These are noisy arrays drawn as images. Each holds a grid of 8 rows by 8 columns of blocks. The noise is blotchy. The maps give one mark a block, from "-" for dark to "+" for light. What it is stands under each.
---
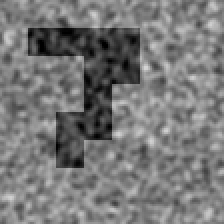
+ + + + + + + +
+ - - - - + + +
+ + + - - + + +
+ + + - + + + +
+ + - - + + + +
+ + - + + + + +
+ + + + + + + +
+ + + + + + + +
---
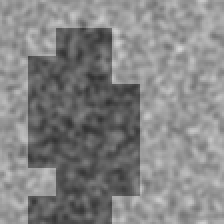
+ + + + + + + +
+ + - - + + + +
+ - - - + + + +
+ - - - - + + +
+ - - - - + + +
+ - - - - + + +
+ + - - - + + +
+ - - - + + + +
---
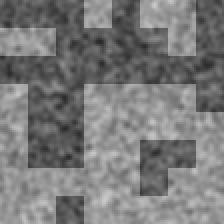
- - - + - + + -
+ + - - - - + -
- - - - - - - -
+ - - + + + + -
+ - - + + + + +
+ - - + + - - +
+ + + + + - + +
+ + - + + + + +
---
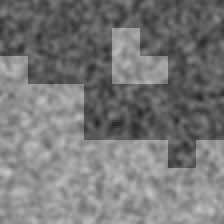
- - - - - - - -
- - - - + - - -
+ - - - + + - -
+ + + - - - - -
+ + + - - - - -
+ + + + + + - +
+ + + + + + + +
+ + + + + + + +
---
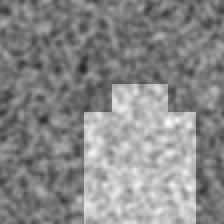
- - - - - - - -
- - - - - - - -
- - - - - - - -
- - - - + + - -
- - - + + + + -
- - - + + + + -
- - - + + + + -
- - - + + + + -
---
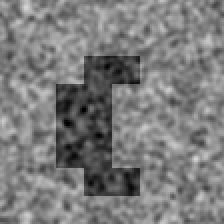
+ + + + + + + +
+ + + + + + + +
+ + + - - + + +
+ + - - + + + +
+ + - - + + + +
+ + - - + + + +
+ + + - - + + +
+ + + + + + + +
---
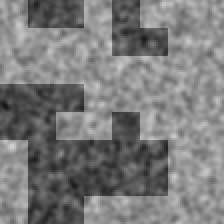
+ - - + - + + +
+ + + + - - + +
+ + + + + + + +
- - - + + + + +
- - + + - + + +
+ - - - - - + +
+ - - - - - + +
+ - - + + + + +
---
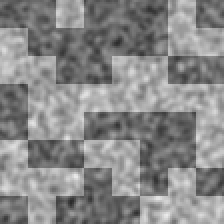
- - + - - - + -
+ - - - - - + +
+ + - - + + - -
- + + + + + + +
- + + - - - - +
+ - - + + - - +
+ + + - + - + -
- + - - - + + +
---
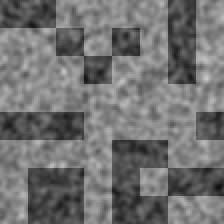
- - + + + + - +
+ + - + - + - +
+ + + - + + - +
+ + + + + + + +
- - - + + + + -
+ + + + - - + +
+ - - + - + - -
+ - - + - - + +
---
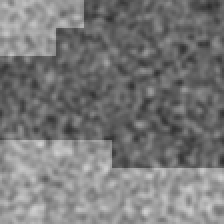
+ + + - - - - -
+ + - - - - - -
- - - - - - - -
- - - - - - - -
- - - - - - - -
+ + + + - - - -
+ + + + + + + +
+ + + + + + + +
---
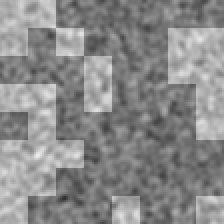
+ + - - - - - -
+ - + - - - + +
- - - + - - + +
+ + - + - - - +
- + - - - - - +
+ + + - - - - -
+ + - - - - - -
+ - - - + - - +
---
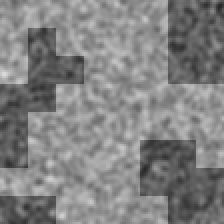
+ + + + + + - -
+ - + + + + - -
+ - - + + + - -
- - + + + + + +
- + + + + + + +
- + + + + - - +
+ + + + + - - -
- - + + + + - -
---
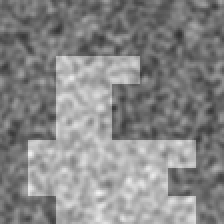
- - - - - - - -
- - - - - - - -
- - + + + - - -
- - + + - - - -
- - + + - - - -
- + + + + + + -
- + + + + + - -
- - + + + + + -
